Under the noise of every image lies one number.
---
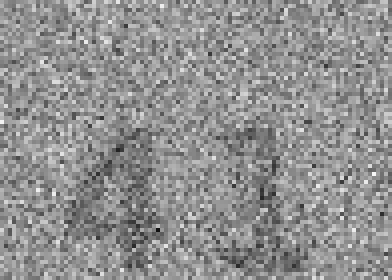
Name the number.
41
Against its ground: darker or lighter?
darker
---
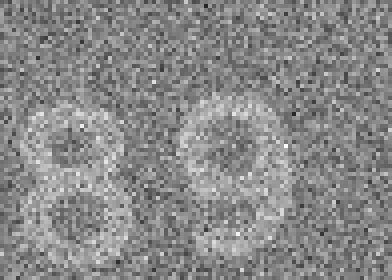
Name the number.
89
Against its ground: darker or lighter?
lighter
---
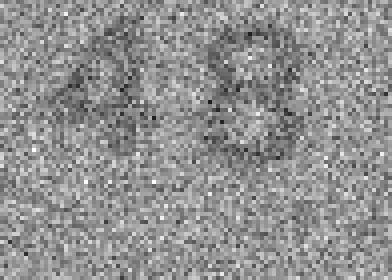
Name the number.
48
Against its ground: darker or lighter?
darker
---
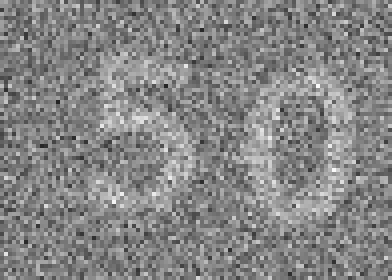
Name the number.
50
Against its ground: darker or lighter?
lighter
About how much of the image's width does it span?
two thirds
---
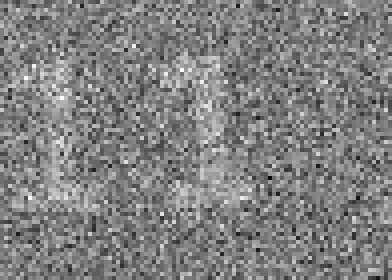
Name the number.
11
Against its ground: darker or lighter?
lighter
